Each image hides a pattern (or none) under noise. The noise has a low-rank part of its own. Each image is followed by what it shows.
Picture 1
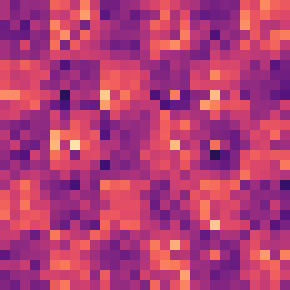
a checkerboard
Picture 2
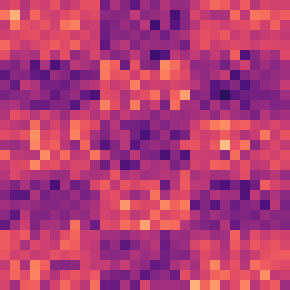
a checkerboard
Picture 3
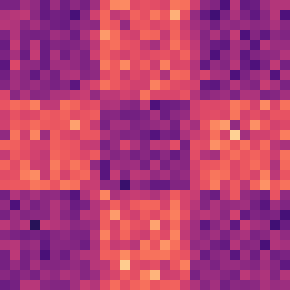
a checkerboard
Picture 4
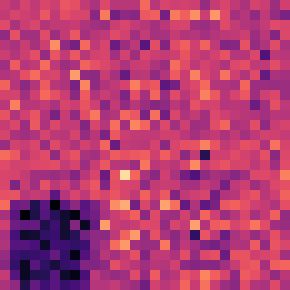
one block
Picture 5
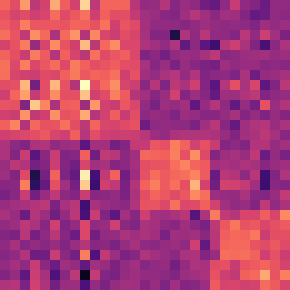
blocks along the diagonal
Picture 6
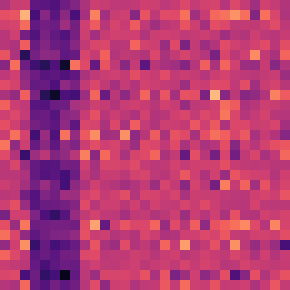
one band of columns
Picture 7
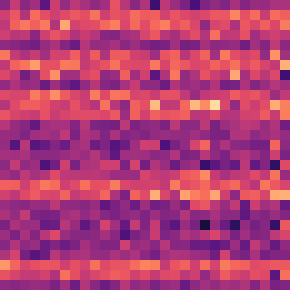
bands of rows
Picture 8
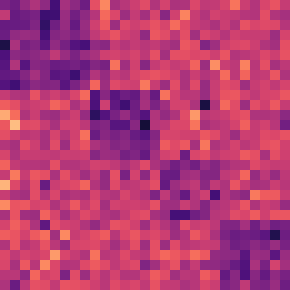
blocks along the diagonal
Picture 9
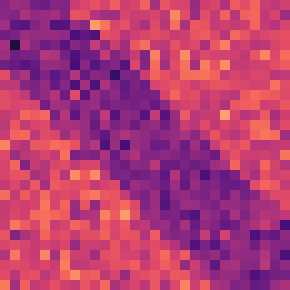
a diagonal band
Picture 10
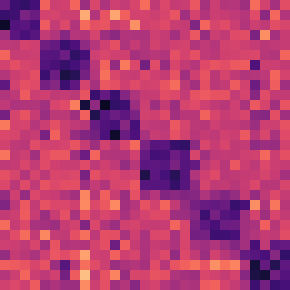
blocks along the diagonal
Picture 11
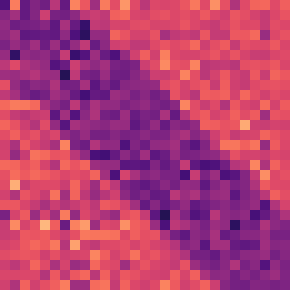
a diagonal band
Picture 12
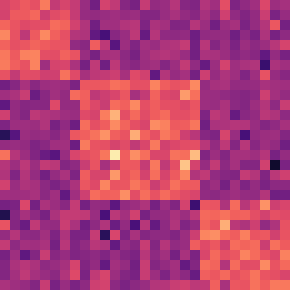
blocks along the diagonal
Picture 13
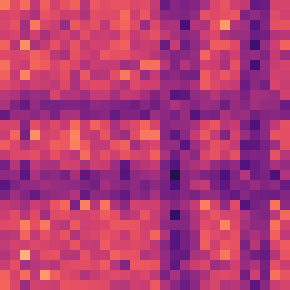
bands of rows crossing bands of columns
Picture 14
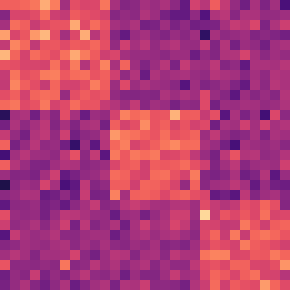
blocks along the diagonal
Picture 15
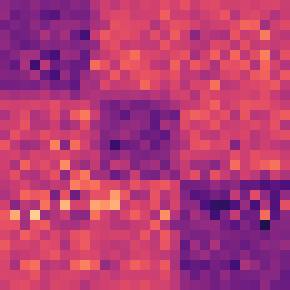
blocks along the diagonal
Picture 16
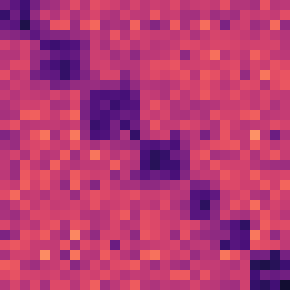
blocks along the diagonal
